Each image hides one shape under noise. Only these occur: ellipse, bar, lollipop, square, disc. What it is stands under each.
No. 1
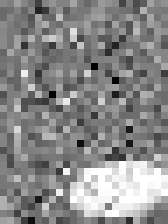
light ellipse
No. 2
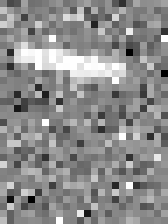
light bar
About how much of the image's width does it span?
two thirds
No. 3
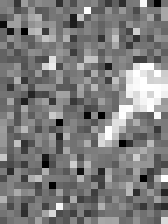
light lollipop, middle right
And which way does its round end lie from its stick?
up and right
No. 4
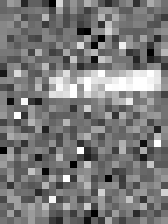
light bar
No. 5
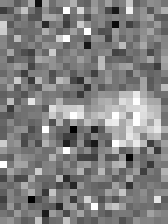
light lollipop
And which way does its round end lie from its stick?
right
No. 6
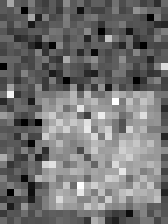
light square
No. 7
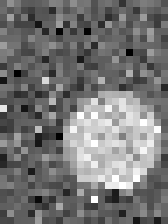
light disc
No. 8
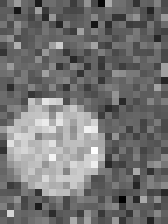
light disc
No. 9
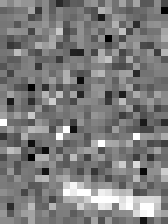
light bar
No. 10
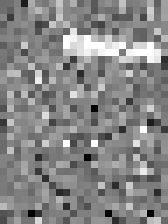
light bar
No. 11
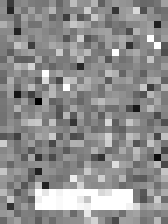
light bar
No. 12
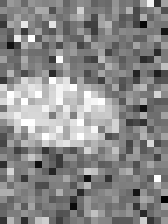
light ellipse
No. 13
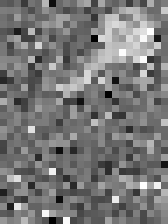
light lollipop
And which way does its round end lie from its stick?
up and right
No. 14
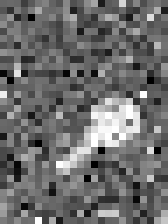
light lollipop
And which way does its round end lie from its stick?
up and right
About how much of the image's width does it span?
half
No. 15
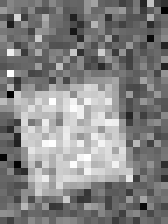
light square
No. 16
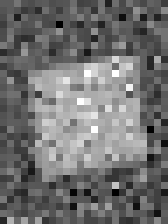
light square
